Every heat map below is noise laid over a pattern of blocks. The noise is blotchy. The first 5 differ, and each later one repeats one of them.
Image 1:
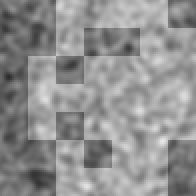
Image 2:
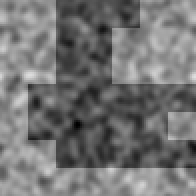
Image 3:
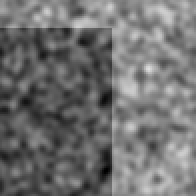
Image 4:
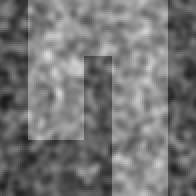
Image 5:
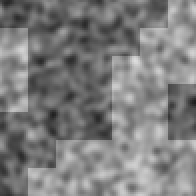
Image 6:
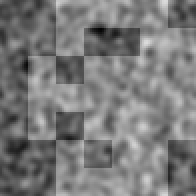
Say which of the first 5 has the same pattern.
1
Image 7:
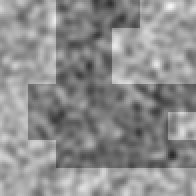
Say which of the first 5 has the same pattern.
2
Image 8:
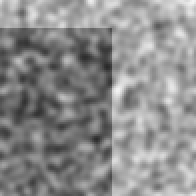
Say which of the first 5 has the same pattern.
3
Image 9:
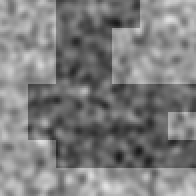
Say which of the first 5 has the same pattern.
2
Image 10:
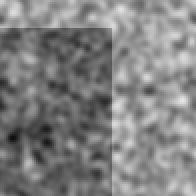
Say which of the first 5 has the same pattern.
3
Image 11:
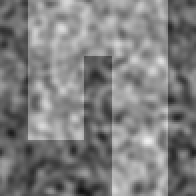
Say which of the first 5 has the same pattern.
4
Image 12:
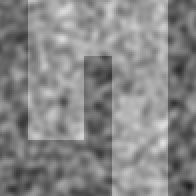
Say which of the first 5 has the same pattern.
4
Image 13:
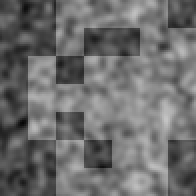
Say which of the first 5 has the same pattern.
1
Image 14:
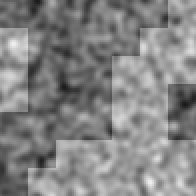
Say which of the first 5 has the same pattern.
5
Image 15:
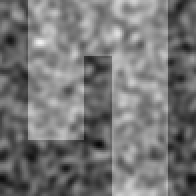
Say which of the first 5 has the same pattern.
4
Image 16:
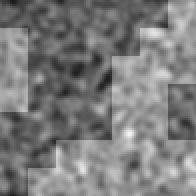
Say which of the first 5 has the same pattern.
5
